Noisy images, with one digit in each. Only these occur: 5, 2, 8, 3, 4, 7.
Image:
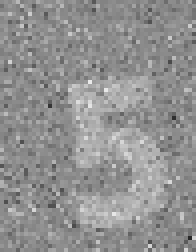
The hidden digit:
5
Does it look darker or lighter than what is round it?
lighter
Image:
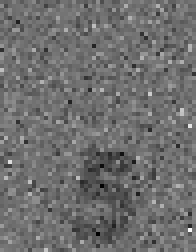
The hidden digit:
5
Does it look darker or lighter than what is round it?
darker
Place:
bottom middle
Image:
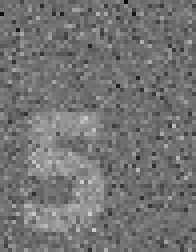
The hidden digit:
5
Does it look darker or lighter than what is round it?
lighter
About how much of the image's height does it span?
half
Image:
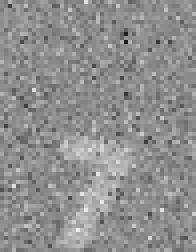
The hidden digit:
7
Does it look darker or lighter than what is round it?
lighter
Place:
bottom middle
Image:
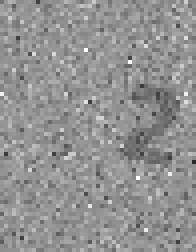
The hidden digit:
2
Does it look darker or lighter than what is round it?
darker
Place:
middle right
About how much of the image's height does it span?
a third
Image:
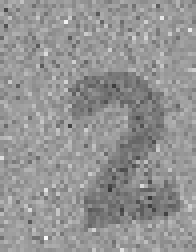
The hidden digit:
2
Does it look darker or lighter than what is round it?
darker
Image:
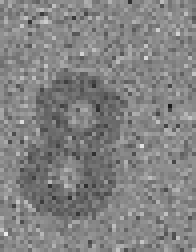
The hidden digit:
8
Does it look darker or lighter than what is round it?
darker
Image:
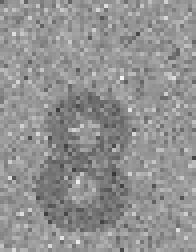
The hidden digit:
8
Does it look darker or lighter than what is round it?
darker
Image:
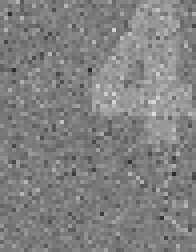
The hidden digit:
4
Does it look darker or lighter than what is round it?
lighter
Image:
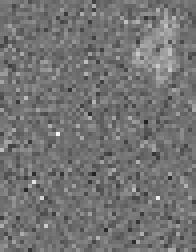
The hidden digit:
4
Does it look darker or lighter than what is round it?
lighter
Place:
top right
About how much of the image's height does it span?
a quarter
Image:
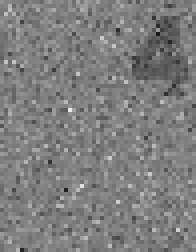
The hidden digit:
4
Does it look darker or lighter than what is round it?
darker
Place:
top right
